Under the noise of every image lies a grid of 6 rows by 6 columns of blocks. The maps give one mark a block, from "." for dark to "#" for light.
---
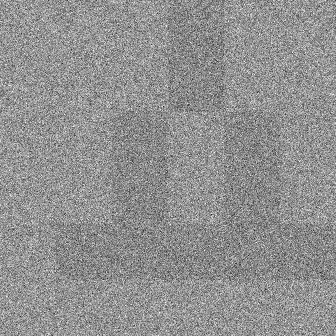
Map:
# # # . # #
# # # . # #
# # . # . #
# # . # . #
# . . . . .
# # # # # #
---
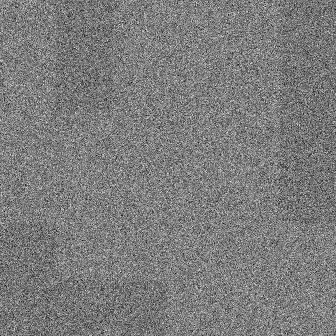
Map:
# . # # # .
# . # # # .
# # # # # .
# # # # # .
. # # # # #
. . . # # #
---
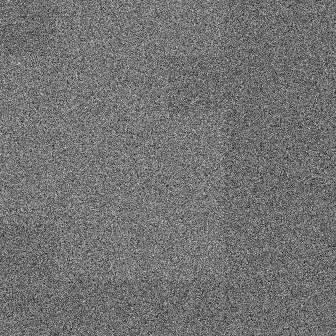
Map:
. # # # . .
# # # . . .
# # # # . .
# # # # . .
. # # # . .
. . . . . .
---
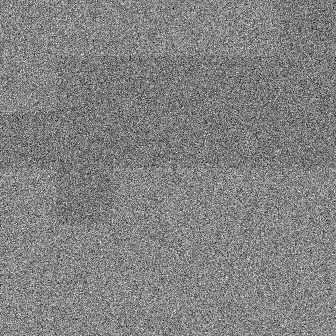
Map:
# # # # # .
# . . . . .
. . . . . .
# . # # # #
# # # # # #
# # # # # #
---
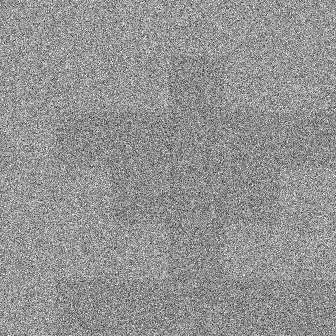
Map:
# # # # # #
# # # . # #
# . . . . .
# # . . . #
# # # . # #
# . . . . .
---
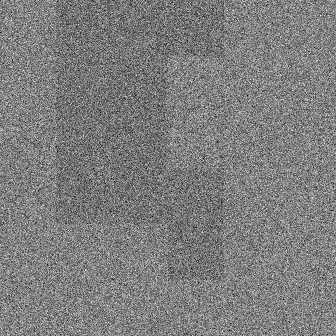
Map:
# . . . # #
# . . # # #
# . . # # #
# . . . # #
# # # . # #
# # # # # #
